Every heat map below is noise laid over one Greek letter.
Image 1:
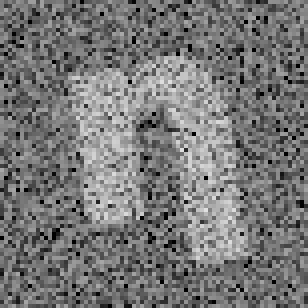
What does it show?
light eta
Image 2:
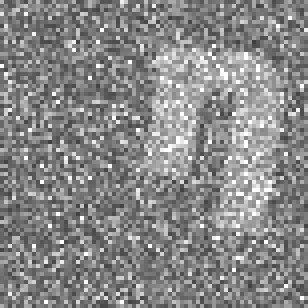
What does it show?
light eta
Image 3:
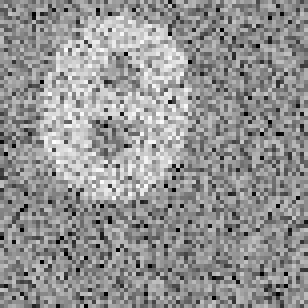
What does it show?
light theta
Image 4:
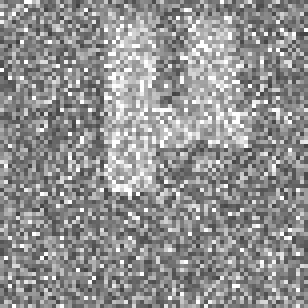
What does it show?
light mu
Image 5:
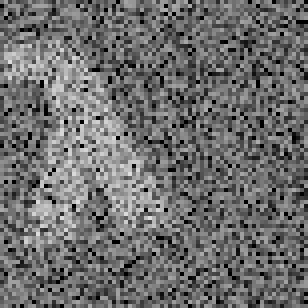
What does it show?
light lambda
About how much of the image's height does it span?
two thirds
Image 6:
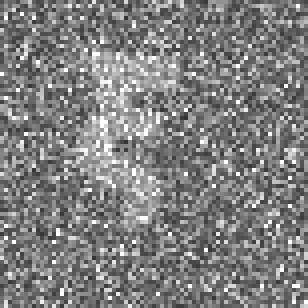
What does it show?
light xi
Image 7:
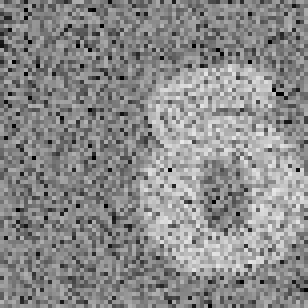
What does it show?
light delta
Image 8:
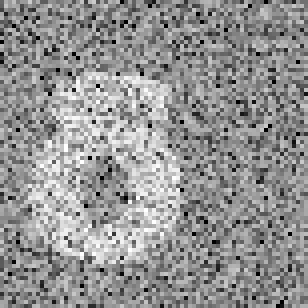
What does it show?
light delta
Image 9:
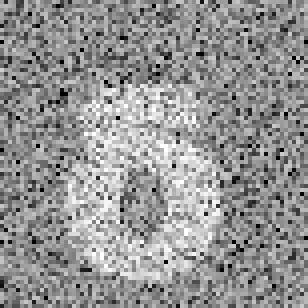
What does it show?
light delta
